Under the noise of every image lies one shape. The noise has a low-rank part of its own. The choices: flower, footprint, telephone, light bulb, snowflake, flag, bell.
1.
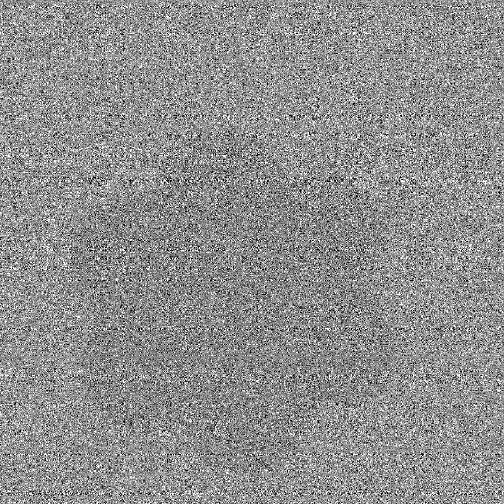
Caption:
dark flower
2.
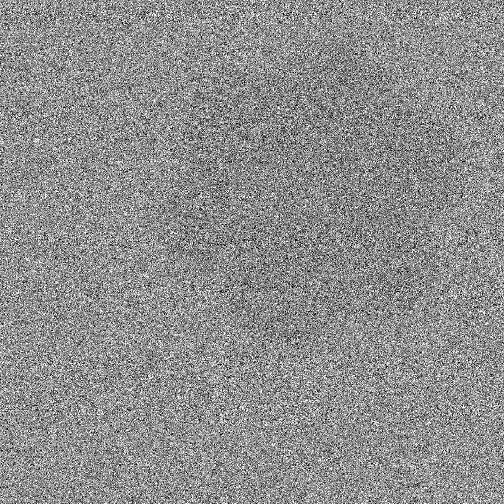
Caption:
dark flower
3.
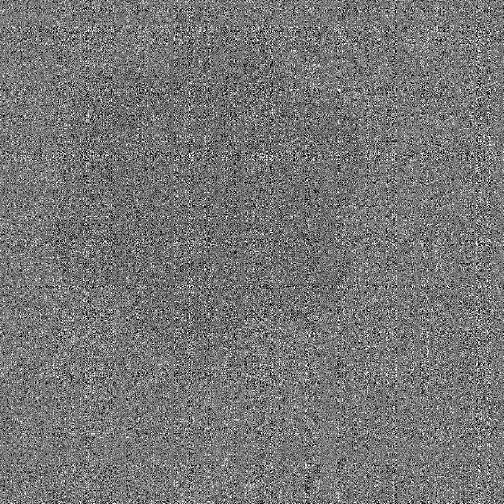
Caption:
dark flower
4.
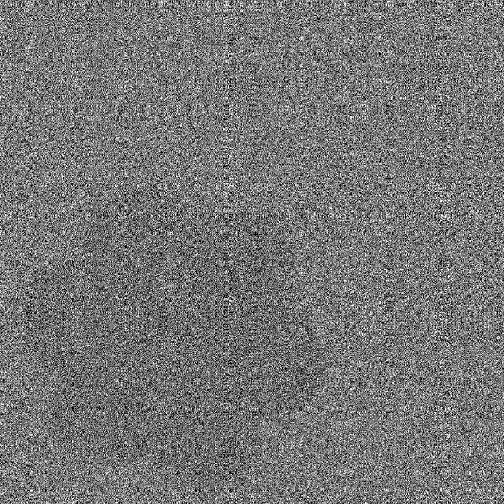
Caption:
dark flower
